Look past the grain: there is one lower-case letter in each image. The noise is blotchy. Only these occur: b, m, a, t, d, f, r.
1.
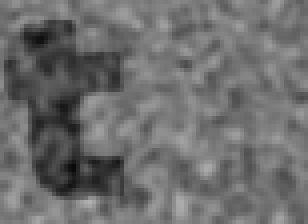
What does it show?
dark t
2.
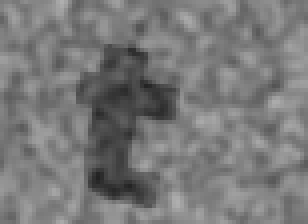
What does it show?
dark t
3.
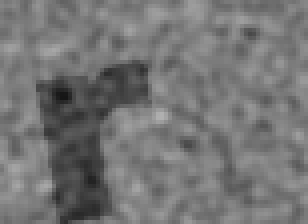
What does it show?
dark r
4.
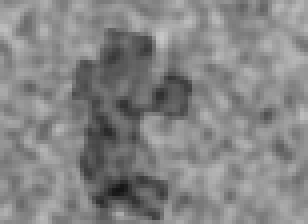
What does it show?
dark t
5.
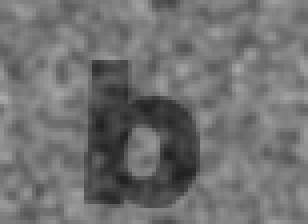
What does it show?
dark b
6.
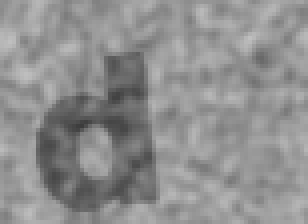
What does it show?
dark d
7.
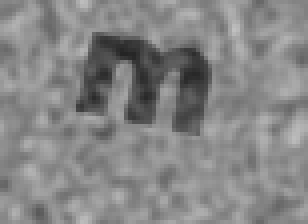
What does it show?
dark m
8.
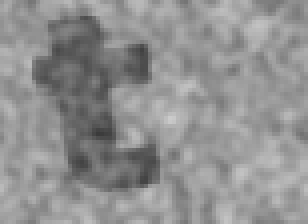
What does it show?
dark t
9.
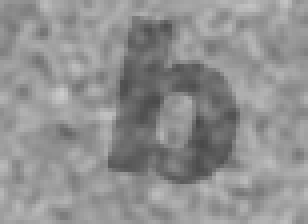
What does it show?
dark b
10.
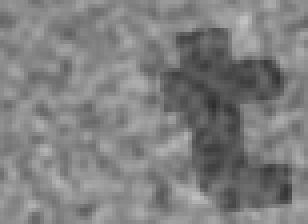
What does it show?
dark t
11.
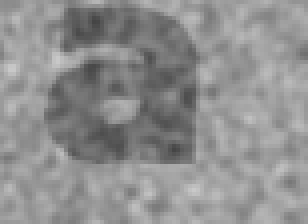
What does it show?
dark a
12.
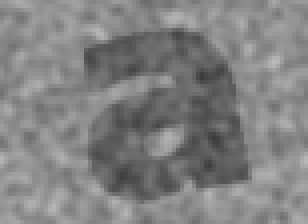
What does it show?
dark a
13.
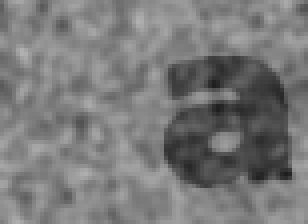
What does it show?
dark a
